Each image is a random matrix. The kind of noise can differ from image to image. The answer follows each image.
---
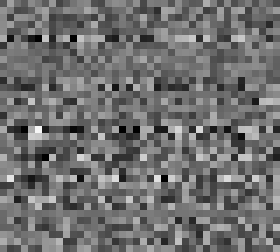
rows of uneven size
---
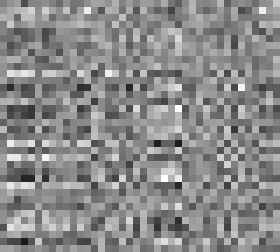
low rank plus noise
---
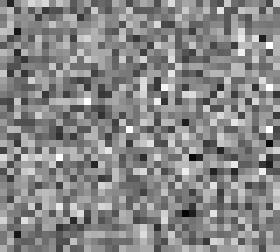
low rank plus noise
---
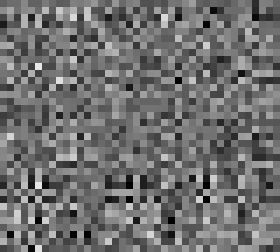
low rank plus noise
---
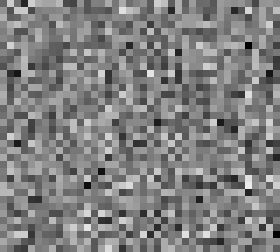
low rank plus noise
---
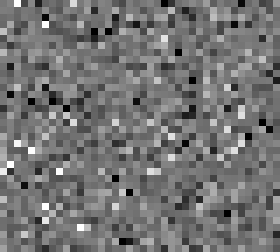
heavy tails
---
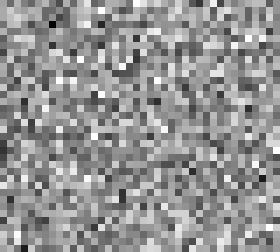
independent entries
